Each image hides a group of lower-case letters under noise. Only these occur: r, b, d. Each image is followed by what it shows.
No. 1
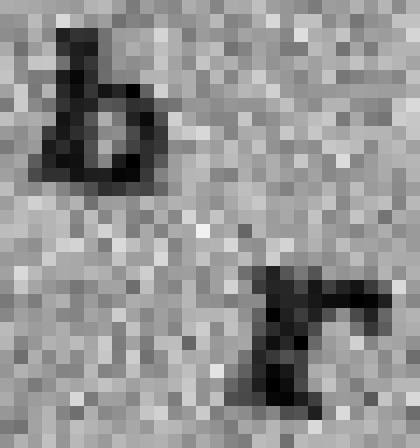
top left: b; bottom right: r
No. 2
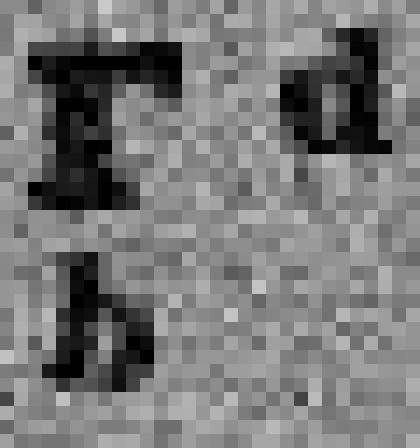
top left: r; top right: d; bottom left: b
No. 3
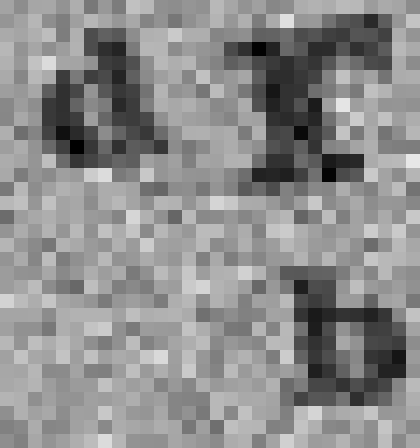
top left: d; top right: r; bottom right: b
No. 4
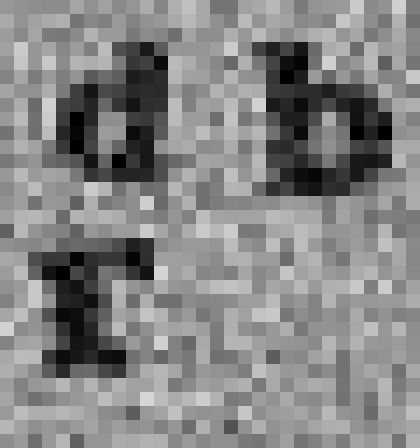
top left: d; top right: b; bottom left: r
